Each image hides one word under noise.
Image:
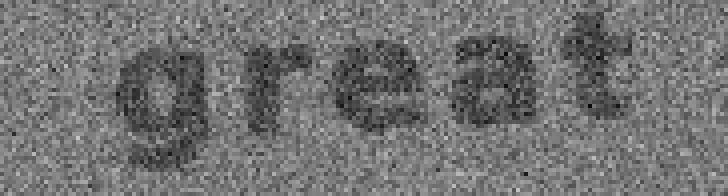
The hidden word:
great
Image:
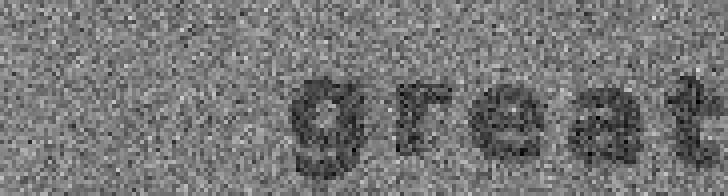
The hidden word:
great
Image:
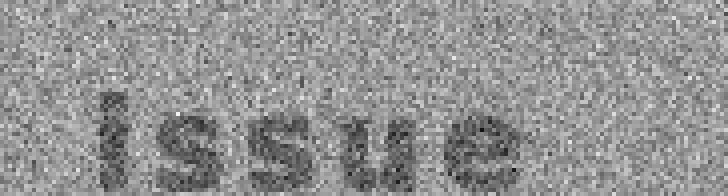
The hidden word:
issue
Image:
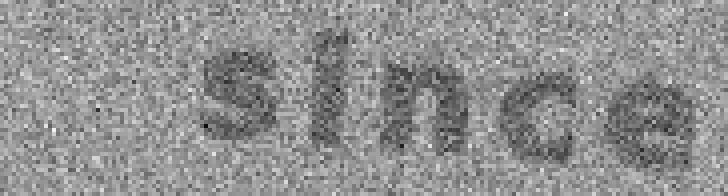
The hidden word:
since
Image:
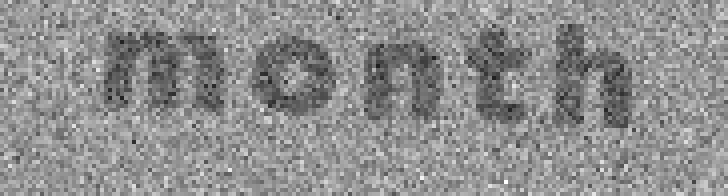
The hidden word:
month
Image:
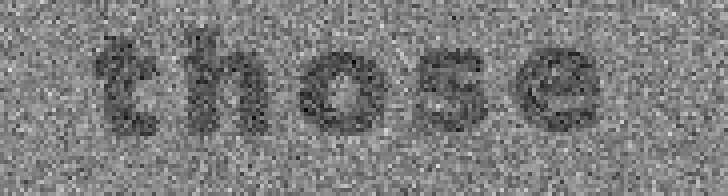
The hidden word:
those
